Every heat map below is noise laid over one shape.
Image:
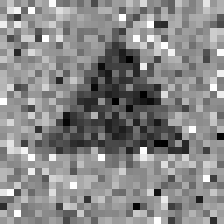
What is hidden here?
dark triangle
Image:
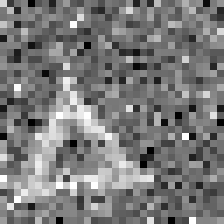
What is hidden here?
light triangle frame
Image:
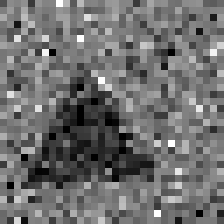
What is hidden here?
dark triangle
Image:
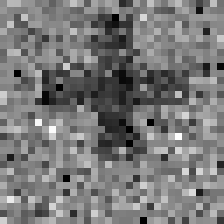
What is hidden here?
dark cross
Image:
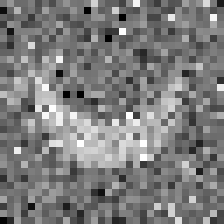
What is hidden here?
light crescent
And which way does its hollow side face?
up
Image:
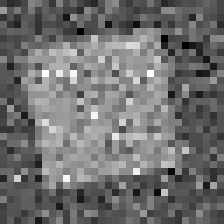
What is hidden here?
light square
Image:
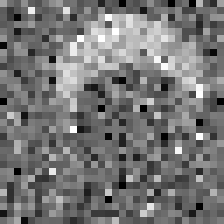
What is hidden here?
light crescent
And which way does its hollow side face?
down
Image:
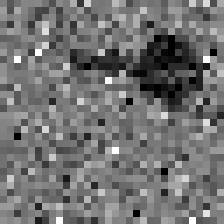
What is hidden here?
dark lollipop
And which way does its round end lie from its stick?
right
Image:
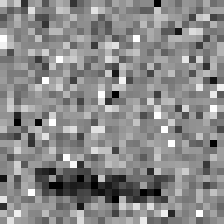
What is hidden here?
dark bar
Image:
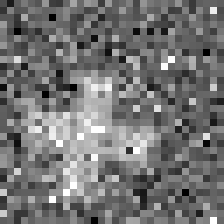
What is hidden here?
light cross
